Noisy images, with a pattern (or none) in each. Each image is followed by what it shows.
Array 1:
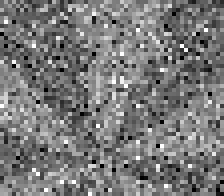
spokes from one point
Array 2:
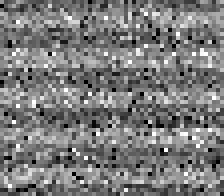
horizontal stripes
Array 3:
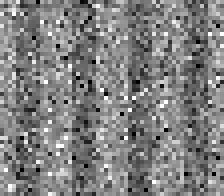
vertical stripes
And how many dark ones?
4
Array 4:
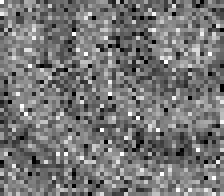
rings round one point
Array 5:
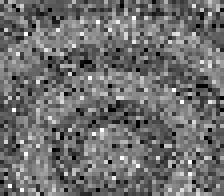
rings round one point
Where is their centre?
bottom middle
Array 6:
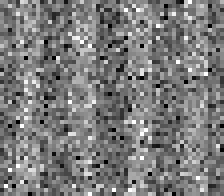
vertical stripes
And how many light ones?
4
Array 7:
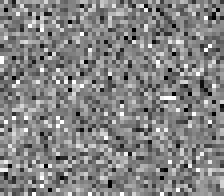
only noise
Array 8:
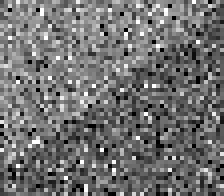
a sharp edge
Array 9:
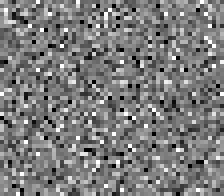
only noise
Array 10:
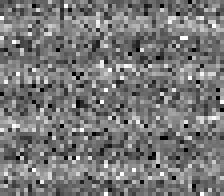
horizontal stripes
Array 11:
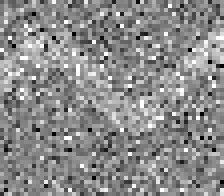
a wavy band
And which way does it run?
left to right
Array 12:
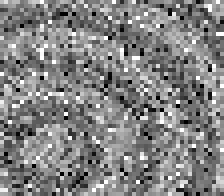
rings round one point
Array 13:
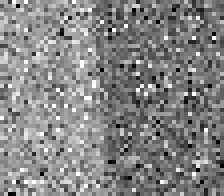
a sharp edge
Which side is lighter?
left
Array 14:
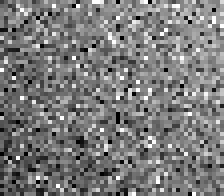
a smooth slope
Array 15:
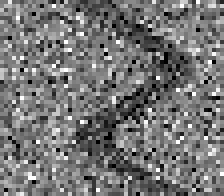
a wavy band
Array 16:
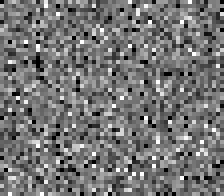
only noise
